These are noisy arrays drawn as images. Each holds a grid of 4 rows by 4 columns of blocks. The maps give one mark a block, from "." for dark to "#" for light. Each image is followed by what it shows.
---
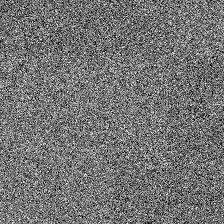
...#
###.
###.
##..
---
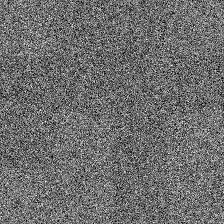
#..#
....
.#.#
##.#
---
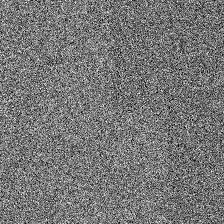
##..
##..
###.
###.
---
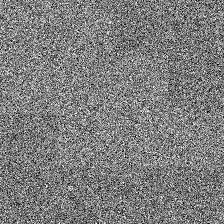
##..
###.
.###
....
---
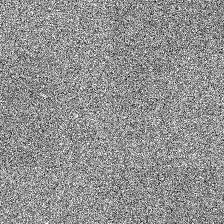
##..
.#.#
.###
##..
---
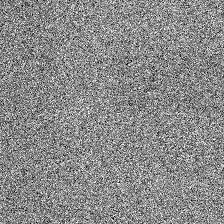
.###
.#..
.###
.###
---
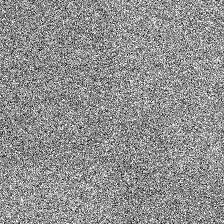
..##
..##
...#
##..
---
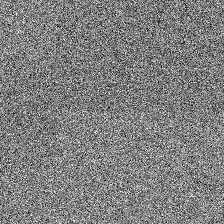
#...
....
.###
####
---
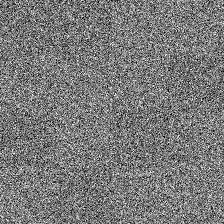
..##
###.
.#.#
#.##
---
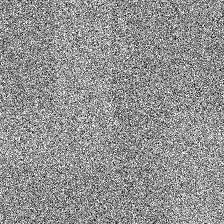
.#..
.#..
##.#
...#
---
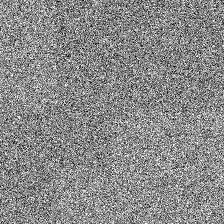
#...
#...
..##
.###
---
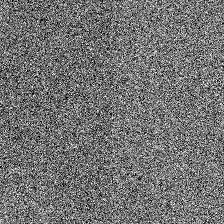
..##
..##
..##
#.##
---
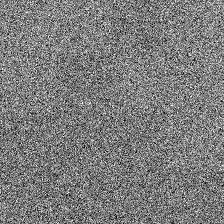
##.#
#.##
...#
....
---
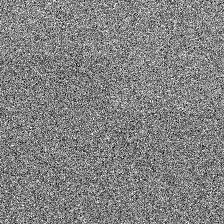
####
..##
....
....
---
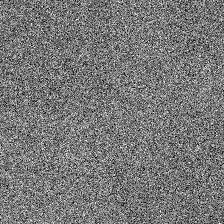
..#.
..##
###.
##..
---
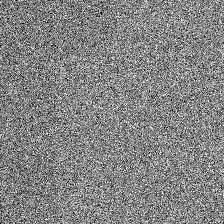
..##
.###
.###
.###
